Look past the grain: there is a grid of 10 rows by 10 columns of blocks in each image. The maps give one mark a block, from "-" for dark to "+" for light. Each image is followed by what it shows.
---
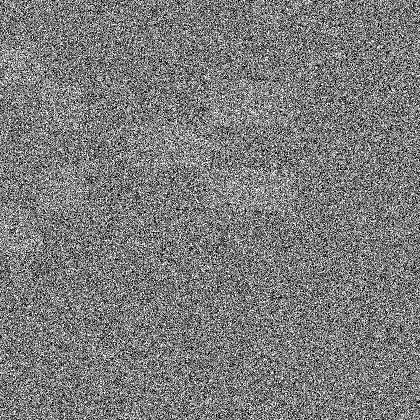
----------
+---------
-+---++---
---++-----
-+---++---
+---------
----------
----------
----------
----------
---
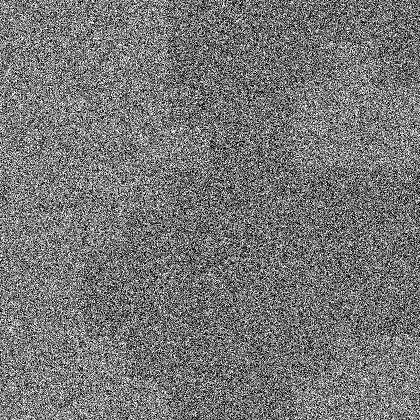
++++------
++++----+-
++++---+++
+++++--+++
++++------
+++-------
++--------
++--------
+++-----++
++++---+++
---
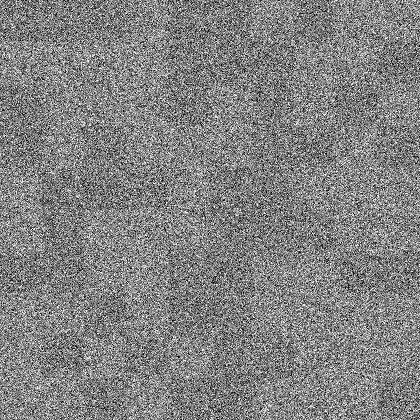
---+--+-++
++++---++-
-+++-+-+-+
-+-+++--+-
+---+--+++
+-+++---++
--++--++--
++-+--++++
+-+-+--+++
++-+--+++-
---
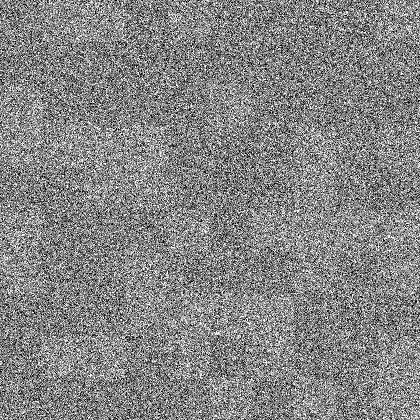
-++-+----+
----------
+----+----
++++---+-+
--++---+--
+---+-++++
+--+---+-+
---++++---
-++-+-+--+
-----+-+-+
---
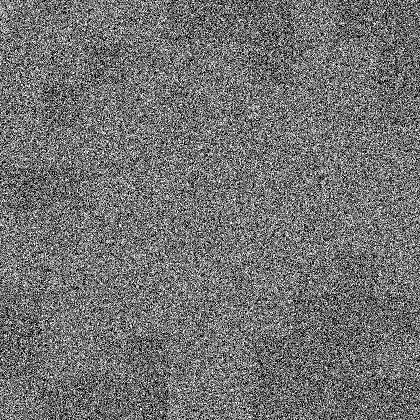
++++---+--
++-+++-++-
+-+++++++-
++++++++++
--++++++++
++++++++++
++++++++-+
-++++++---
-++-++---+
+---++----
